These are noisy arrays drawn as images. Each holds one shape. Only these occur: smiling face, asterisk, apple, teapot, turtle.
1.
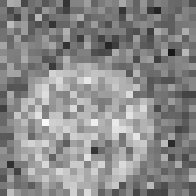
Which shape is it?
smiling face
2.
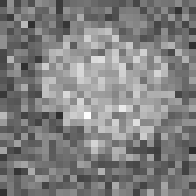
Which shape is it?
apple
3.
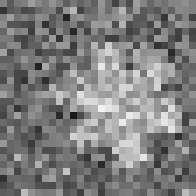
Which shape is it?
asterisk
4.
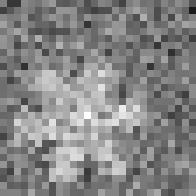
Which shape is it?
asterisk
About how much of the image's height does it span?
two thirds
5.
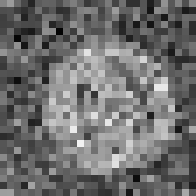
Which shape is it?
smiling face
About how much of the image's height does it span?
two thirds
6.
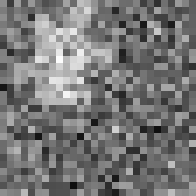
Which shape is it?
turtle
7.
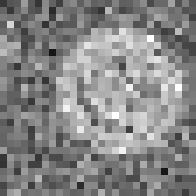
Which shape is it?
smiling face
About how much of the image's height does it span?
two thirds
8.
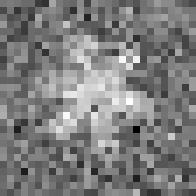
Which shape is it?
asterisk
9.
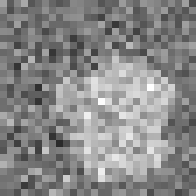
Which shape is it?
apple
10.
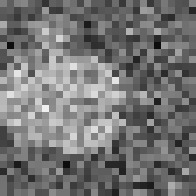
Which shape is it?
apple
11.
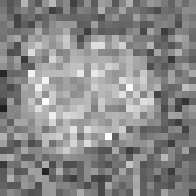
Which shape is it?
apple
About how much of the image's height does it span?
two thirds
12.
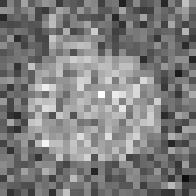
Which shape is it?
apple
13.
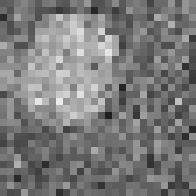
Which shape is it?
apple
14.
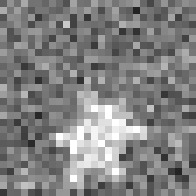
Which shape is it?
turtle
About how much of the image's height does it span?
half
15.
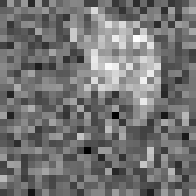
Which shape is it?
teapot
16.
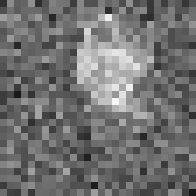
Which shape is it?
teapot
